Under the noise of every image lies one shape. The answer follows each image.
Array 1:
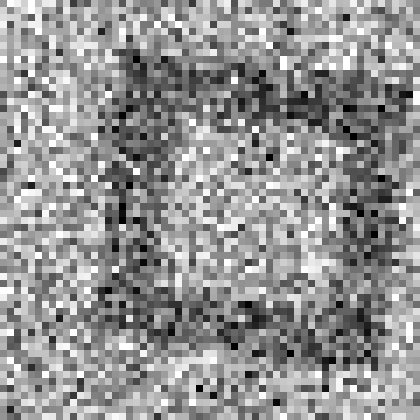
dark square frame
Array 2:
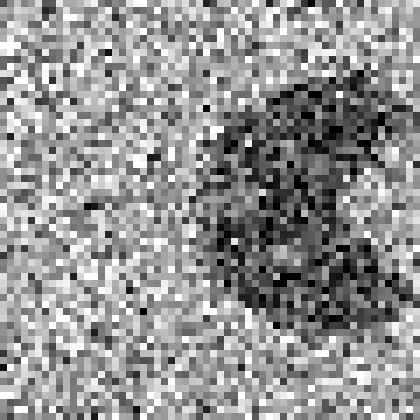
dark disc with a wedge cut out
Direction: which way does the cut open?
right
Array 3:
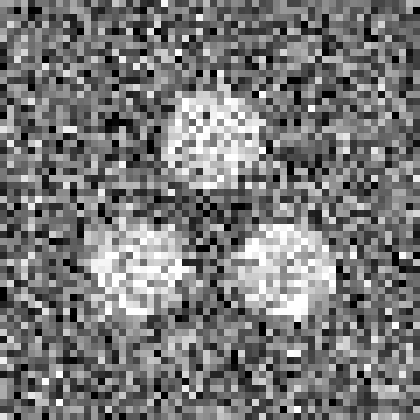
light three dots
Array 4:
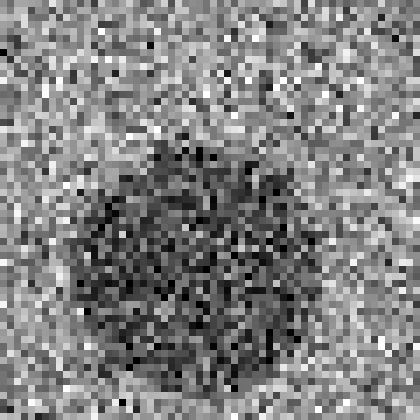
dark disc
